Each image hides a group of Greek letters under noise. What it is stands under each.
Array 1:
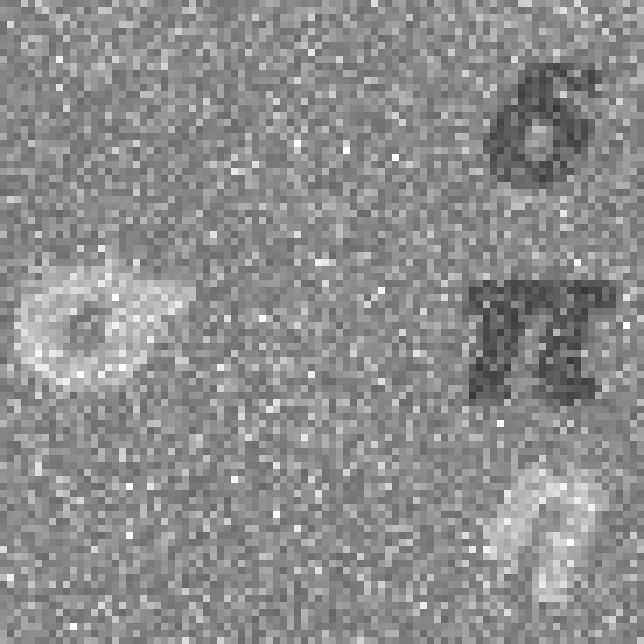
top right: dark delta; middle left: light sigma; middle right: dark pi; bottom right: light eta
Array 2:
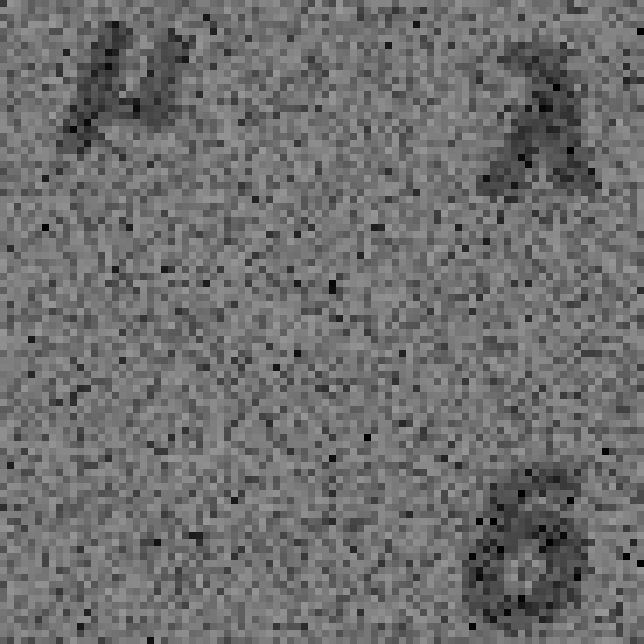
top left: dark mu; top right: dark lambda; bottom right: dark delta
